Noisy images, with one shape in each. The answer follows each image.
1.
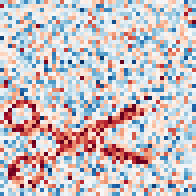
red pair of scissors
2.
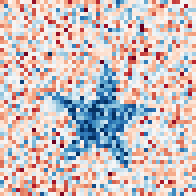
blue star
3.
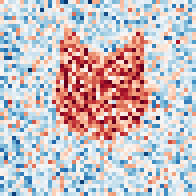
red cat's head
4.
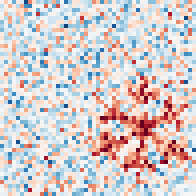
red snowflake
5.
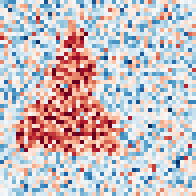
red chess pawn
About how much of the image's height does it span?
two thirds
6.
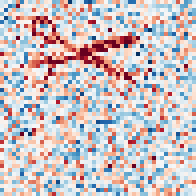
red pair of scissors
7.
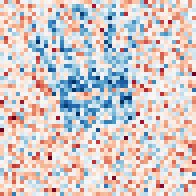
blue chess queen
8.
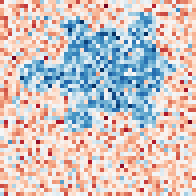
blue turtle
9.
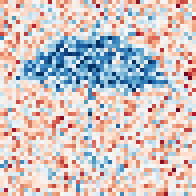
blue umbrella
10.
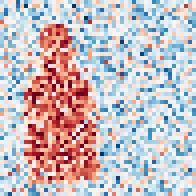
red bottle
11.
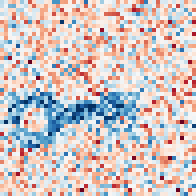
blue key
